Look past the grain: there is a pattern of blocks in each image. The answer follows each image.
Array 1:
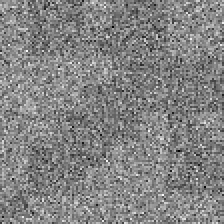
mirrored about the diagonal from the bottom left
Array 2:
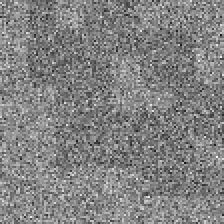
mirrored about the diagonal from the bottom left
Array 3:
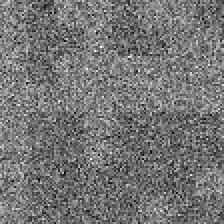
no symmetry
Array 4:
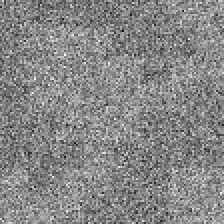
mirrored about the diagonal from the top left
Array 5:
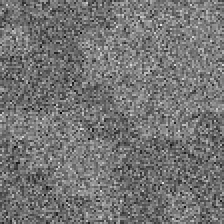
mirrored about the diagonal from the bottom left
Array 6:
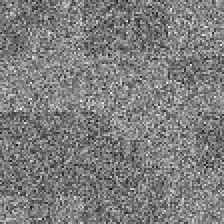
no symmetry
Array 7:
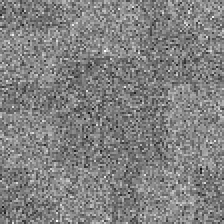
mirrored about the diagonal from the bottom left
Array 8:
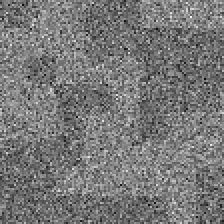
no symmetry
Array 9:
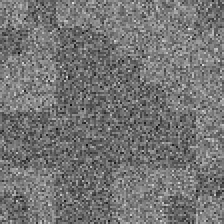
mirrored about the diagonal from the bottom left
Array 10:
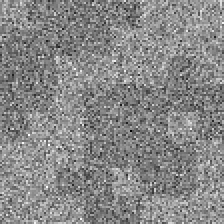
mirrored about the diagonal from the top left
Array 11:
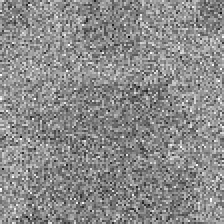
left and right mirror each other
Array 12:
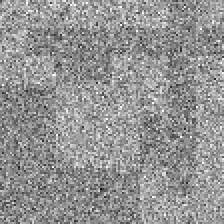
mirrored about the diagonal from the bottom left
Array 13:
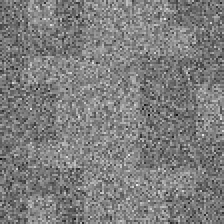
top and bottom mirror each other
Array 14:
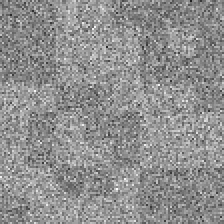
mirrored about the diagonal from the bottom left
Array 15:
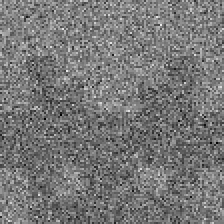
left and right mirror each other
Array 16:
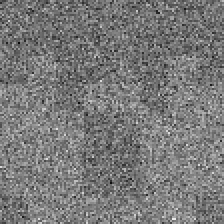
left and right mirror each other
